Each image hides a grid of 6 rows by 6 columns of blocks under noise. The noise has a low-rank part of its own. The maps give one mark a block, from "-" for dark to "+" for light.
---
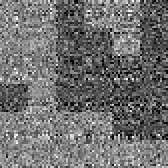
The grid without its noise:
+ + - + + -
+ + - - + -
+ + - - - -
- + - - - -
+ + + + - -
+ + + + + +
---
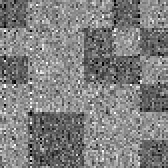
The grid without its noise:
- + + + - +
+ + + - + -
- + + - - +
+ + + + + -
+ - - + + +
+ - - + + -
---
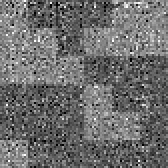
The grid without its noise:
+ - - - + +
+ + - + + +
+ + + - - -
- - - + - -
- - - + + -
+ - - - - -
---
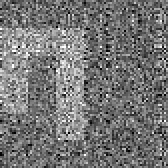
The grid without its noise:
- - - - - -
+ + + - - -
+ - + - - -
+ - + - - -
- - + - - -
- - - - - -
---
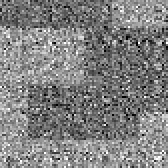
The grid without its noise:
- - - - + +
+ + + - - -
+ + + - - -
+ - - - - -
+ - - - - +
+ + + + + +
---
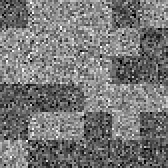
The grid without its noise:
- + + + - +
+ + + + + -
+ + + + - -
- - - + + +
- + + - + -
+ - - - - -
